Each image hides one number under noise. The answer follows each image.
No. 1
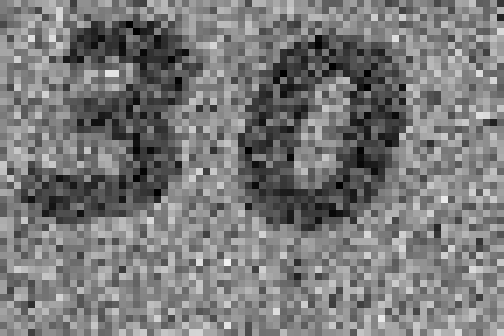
30
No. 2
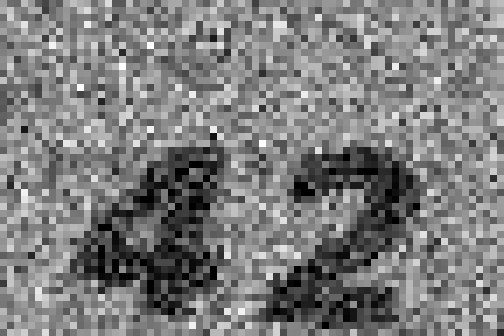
42
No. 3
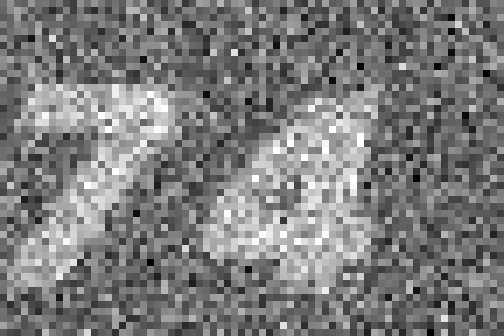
74
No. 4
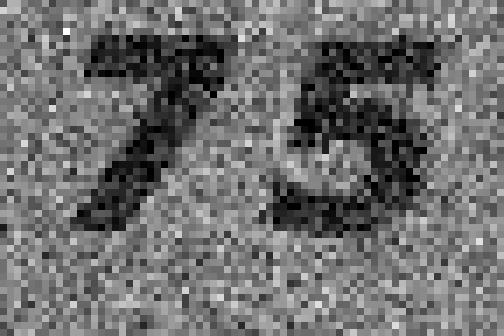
75
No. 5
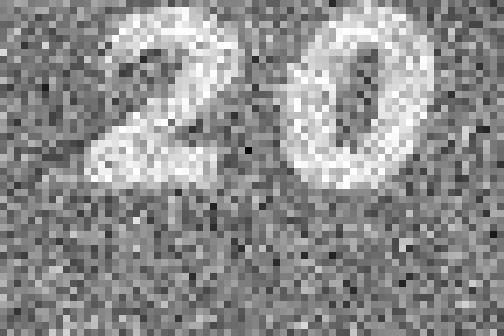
20
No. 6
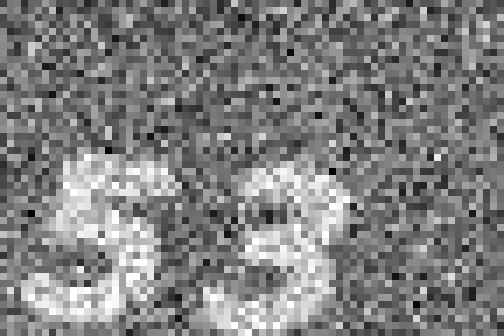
53
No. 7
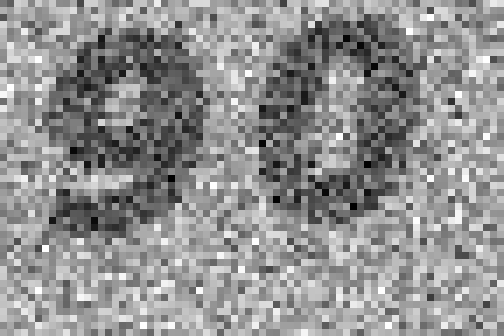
90
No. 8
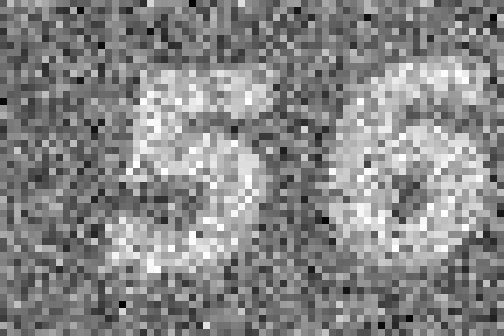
56
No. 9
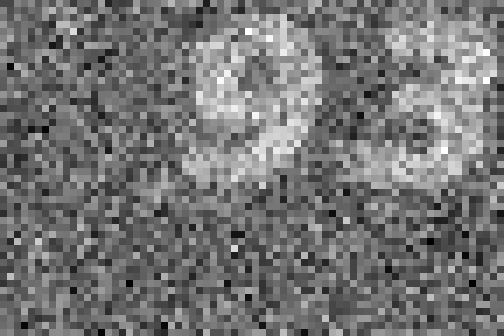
93
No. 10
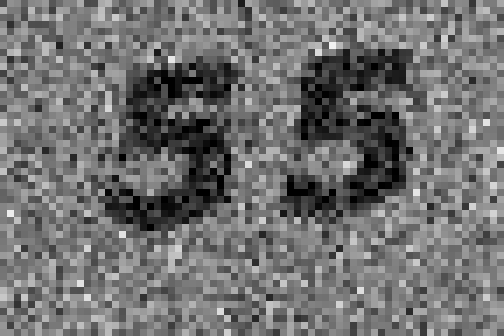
55
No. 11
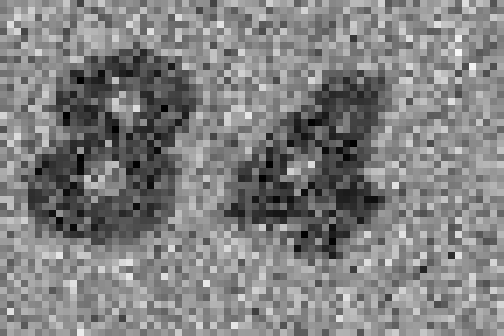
84
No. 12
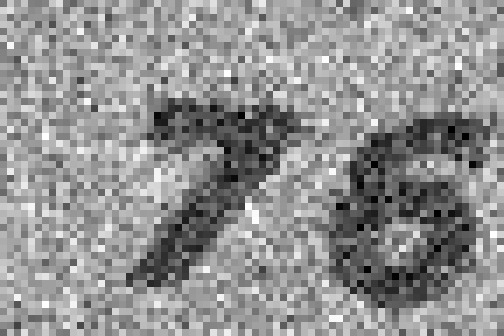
76
